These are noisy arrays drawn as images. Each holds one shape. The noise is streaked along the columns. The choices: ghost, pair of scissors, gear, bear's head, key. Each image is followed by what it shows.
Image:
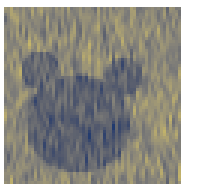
bear's head
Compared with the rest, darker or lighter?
darker
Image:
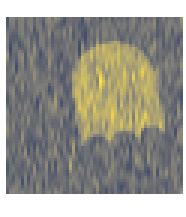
ghost
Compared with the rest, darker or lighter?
lighter
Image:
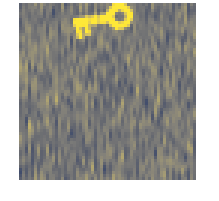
key
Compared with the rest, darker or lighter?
lighter
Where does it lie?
top middle
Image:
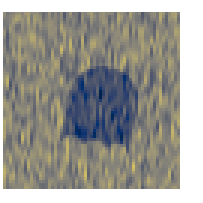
ghost
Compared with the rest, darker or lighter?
darker
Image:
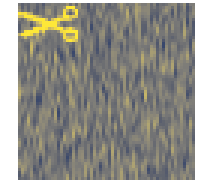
pair of scissors
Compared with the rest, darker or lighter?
lighter
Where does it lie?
top left
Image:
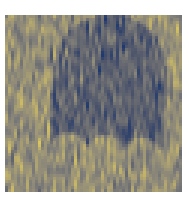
ghost
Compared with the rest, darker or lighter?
darker
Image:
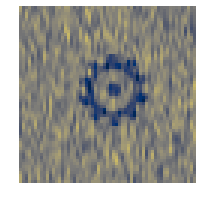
gear
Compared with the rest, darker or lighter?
darker
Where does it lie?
centre
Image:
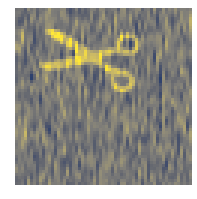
pair of scissors
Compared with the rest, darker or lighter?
lighter
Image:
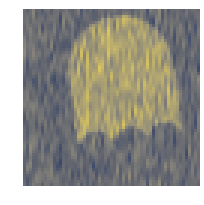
ghost
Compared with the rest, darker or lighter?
lighter
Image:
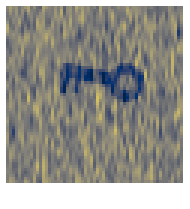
key
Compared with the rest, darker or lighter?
darker
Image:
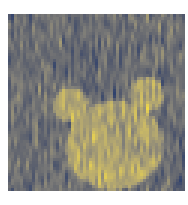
bear's head
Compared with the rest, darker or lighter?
lighter
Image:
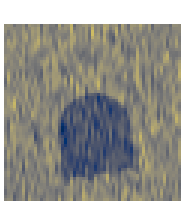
ghost
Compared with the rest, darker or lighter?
darker
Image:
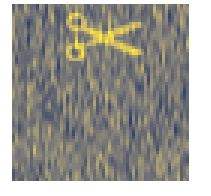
pair of scissors
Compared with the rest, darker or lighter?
lighter
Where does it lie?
top middle
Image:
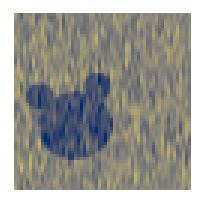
bear's head
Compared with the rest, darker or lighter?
darker
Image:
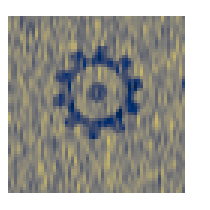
gear
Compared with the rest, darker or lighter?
darker
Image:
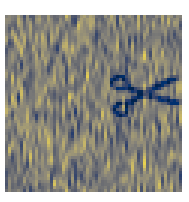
pair of scissors
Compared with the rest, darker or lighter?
darker
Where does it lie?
middle right
